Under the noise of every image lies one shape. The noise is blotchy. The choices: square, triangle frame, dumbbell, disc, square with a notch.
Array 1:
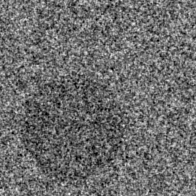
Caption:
dark disc
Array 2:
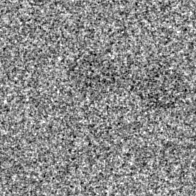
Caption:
dark dumbbell
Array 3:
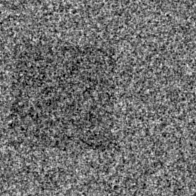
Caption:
dark square
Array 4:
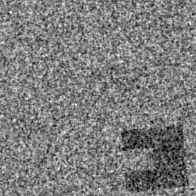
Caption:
dark square with a notch, bottom right
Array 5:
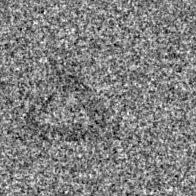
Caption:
dark triangle frame
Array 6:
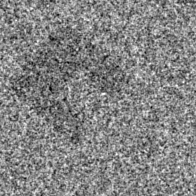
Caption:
dark square with a notch
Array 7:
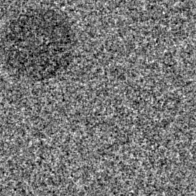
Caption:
dark disc, top left
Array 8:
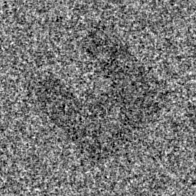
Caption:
dark square with a notch
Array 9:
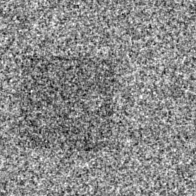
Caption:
dark square
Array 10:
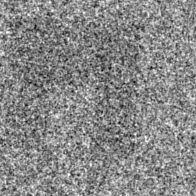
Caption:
dark square with a notch
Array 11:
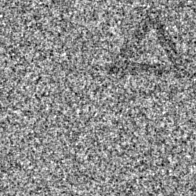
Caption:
dark triangle frame, top right
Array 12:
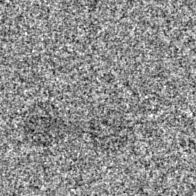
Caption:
dark dumbbell
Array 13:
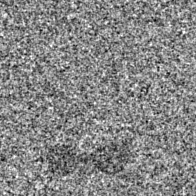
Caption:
dark dumbbell, bottom middle
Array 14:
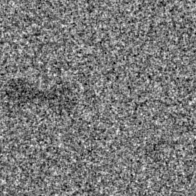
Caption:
dark dumbbell, middle left
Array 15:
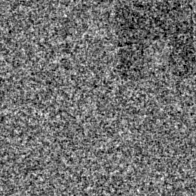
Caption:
dark square with a notch, top right
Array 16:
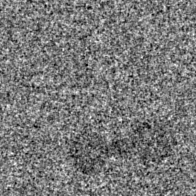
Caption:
dark dumbbell
